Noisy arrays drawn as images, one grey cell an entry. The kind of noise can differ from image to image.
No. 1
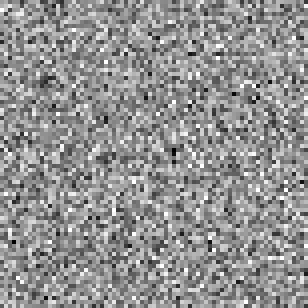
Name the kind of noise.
independent entries
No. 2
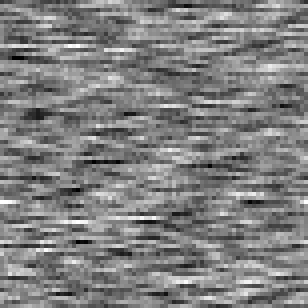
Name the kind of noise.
streaked along the rows
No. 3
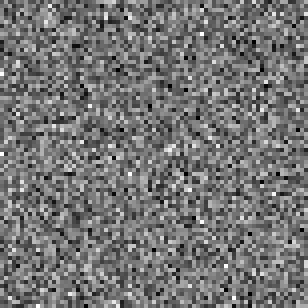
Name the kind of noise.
independent entries
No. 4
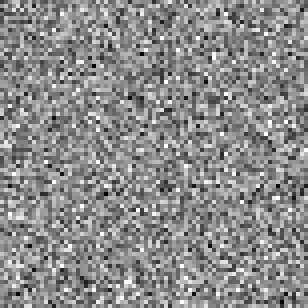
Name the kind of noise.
independent entries
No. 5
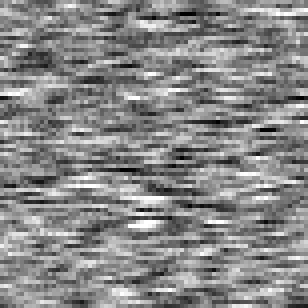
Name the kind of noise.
streaked along the rows
